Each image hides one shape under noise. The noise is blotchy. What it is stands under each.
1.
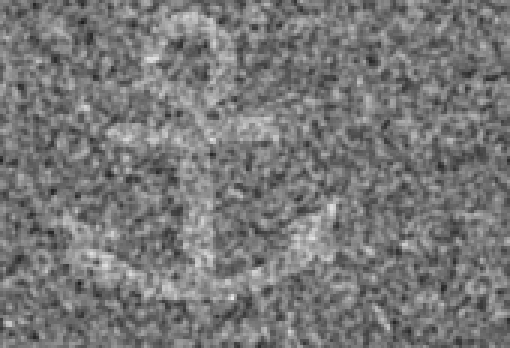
light anchor
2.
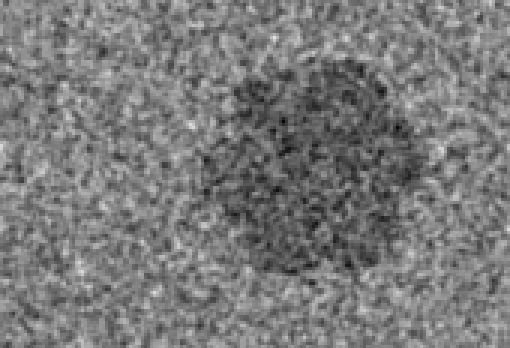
dark flower
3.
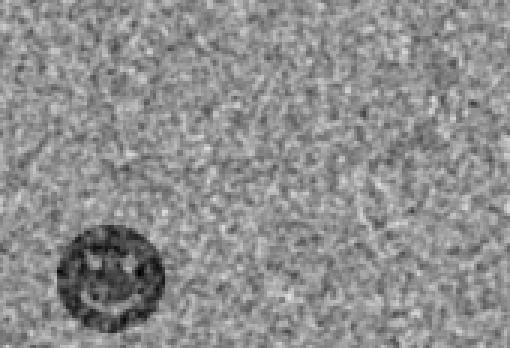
dark smiling face, bottom left
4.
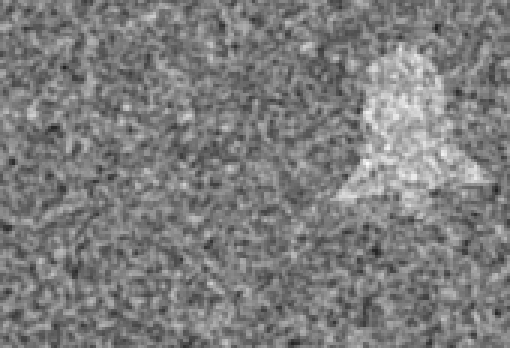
light bell
